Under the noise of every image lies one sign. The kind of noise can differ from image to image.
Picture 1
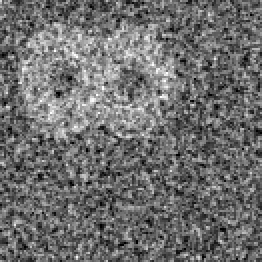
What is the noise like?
blotchy
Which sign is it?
infinity sign
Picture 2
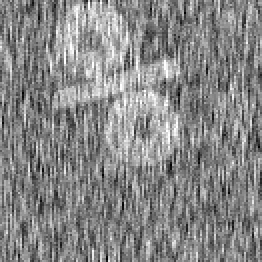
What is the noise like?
streaked along the columns
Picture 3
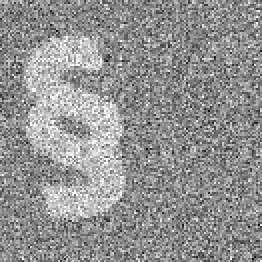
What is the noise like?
low rank plus noise
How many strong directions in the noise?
five to eight
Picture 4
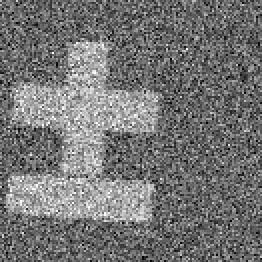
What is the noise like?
independent entries
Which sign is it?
plus-minus sign
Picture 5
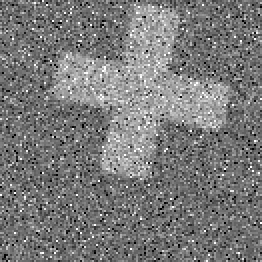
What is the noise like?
heavy tails
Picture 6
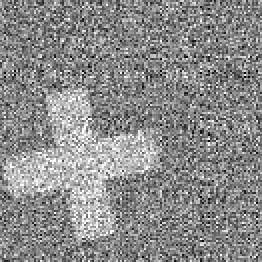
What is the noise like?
low rank plus noise
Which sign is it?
plus sign
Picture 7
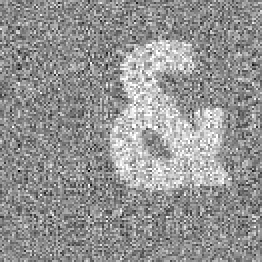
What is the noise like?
low rank plus noise
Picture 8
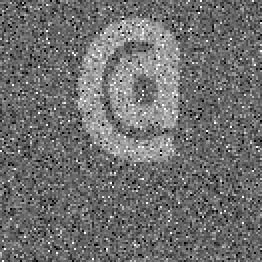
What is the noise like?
heavy tails
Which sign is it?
at sign
